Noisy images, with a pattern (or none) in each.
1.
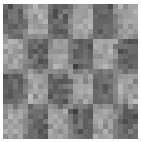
a checkerboard
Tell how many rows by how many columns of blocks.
4 by 6
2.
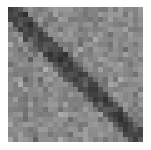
a diagonal band
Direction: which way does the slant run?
top left to bottom right
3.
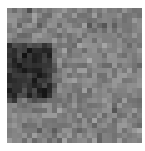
one block
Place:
middle left
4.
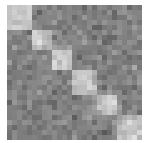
blocks along the diagonal
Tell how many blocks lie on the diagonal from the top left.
6
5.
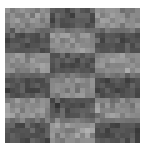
a checkerboard
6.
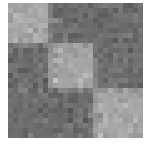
blocks along the diagonal
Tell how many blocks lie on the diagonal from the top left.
3
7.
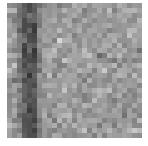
one band of columns
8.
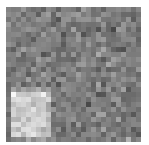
one block
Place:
bottom left
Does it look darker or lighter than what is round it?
lighter
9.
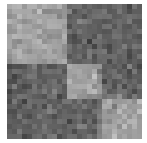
blocks along the diagonal
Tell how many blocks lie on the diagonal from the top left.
3
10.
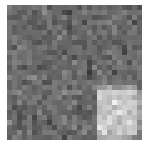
one block
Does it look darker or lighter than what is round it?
lighter
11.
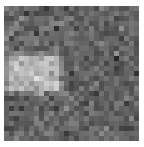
one block
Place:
middle left
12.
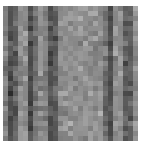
bands of columns
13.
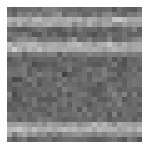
bands of rows
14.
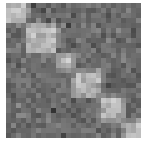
blocks along the diagonal
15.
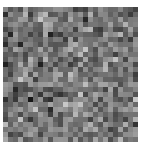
only noise
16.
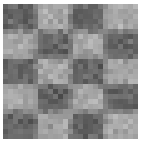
a checkerboard
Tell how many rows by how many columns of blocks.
5 by 4
